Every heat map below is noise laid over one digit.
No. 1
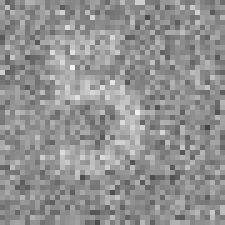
5
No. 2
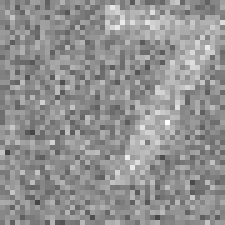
7
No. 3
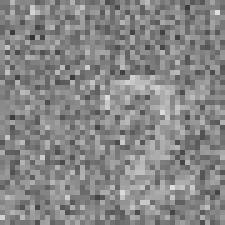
2
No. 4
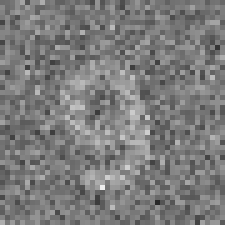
9
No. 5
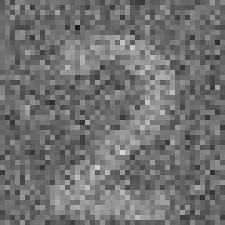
2
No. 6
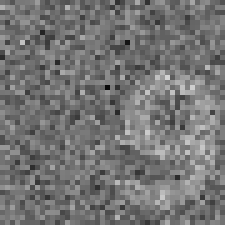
9
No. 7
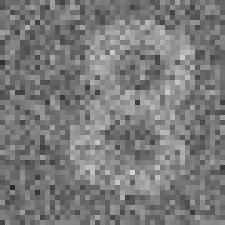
8
